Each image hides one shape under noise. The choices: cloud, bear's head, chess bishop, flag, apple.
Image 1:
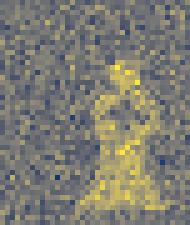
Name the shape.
chess bishop
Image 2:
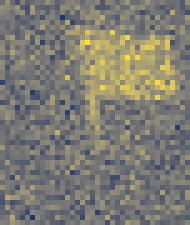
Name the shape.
flag
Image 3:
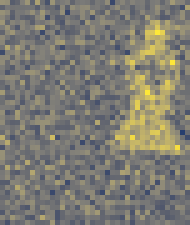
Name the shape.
chess bishop
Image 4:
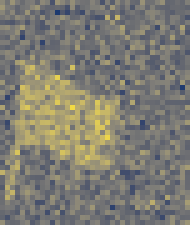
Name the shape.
flag
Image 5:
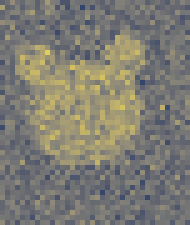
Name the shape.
bear's head
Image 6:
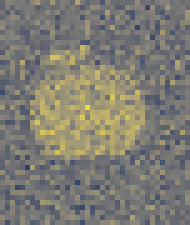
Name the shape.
apple
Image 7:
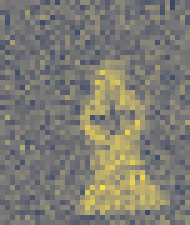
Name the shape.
chess bishop
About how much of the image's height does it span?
two thirds
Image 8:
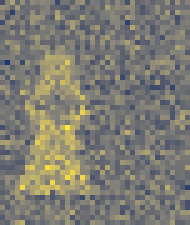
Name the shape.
chess bishop
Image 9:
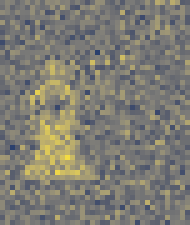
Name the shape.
chess bishop
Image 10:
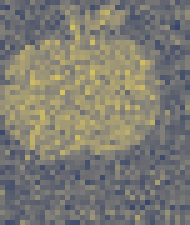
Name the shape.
apple
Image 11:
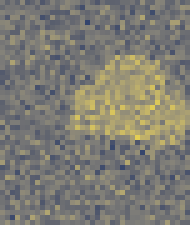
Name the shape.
cloud
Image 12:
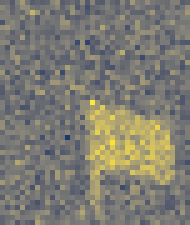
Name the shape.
flag
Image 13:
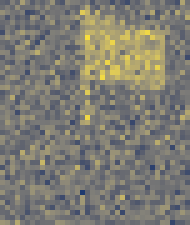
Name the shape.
flag
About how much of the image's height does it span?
half
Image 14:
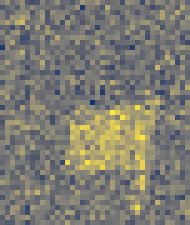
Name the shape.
flag
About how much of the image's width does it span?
half
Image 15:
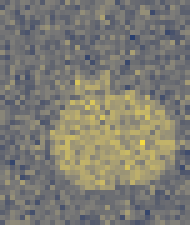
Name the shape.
apple
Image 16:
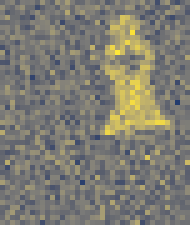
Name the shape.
chess bishop
